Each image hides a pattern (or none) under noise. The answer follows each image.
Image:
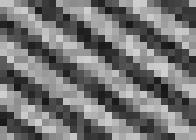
diagonal stripes
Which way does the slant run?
top left to bottom right
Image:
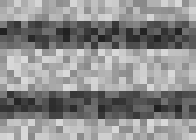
horizontal stripes
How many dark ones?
2
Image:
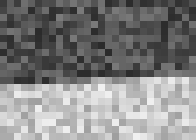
a sharp edge
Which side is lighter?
bottom
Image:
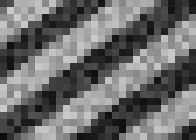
diagonal stripes
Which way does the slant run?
bottom left to top right
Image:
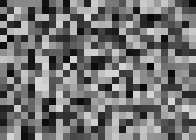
only noise
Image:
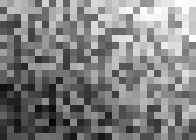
a smooth slope
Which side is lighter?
top right
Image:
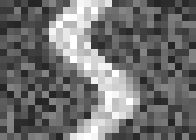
a wavy band
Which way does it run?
top to bottom
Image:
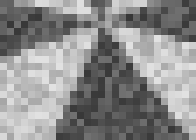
spokes from one point
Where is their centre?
top middle
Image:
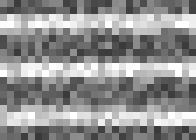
horizontal stripes
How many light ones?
3
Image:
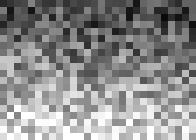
a smooth slope
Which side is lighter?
bottom
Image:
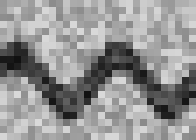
a wavy band
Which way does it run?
left to right
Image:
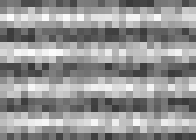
horizontal stripes
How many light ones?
4
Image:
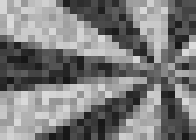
spokes from one point
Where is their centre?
middle right
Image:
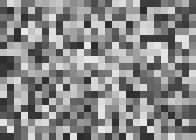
only noise
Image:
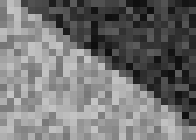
a sharp edge
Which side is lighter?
bottom left
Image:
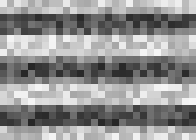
horizontal stripes
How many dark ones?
3
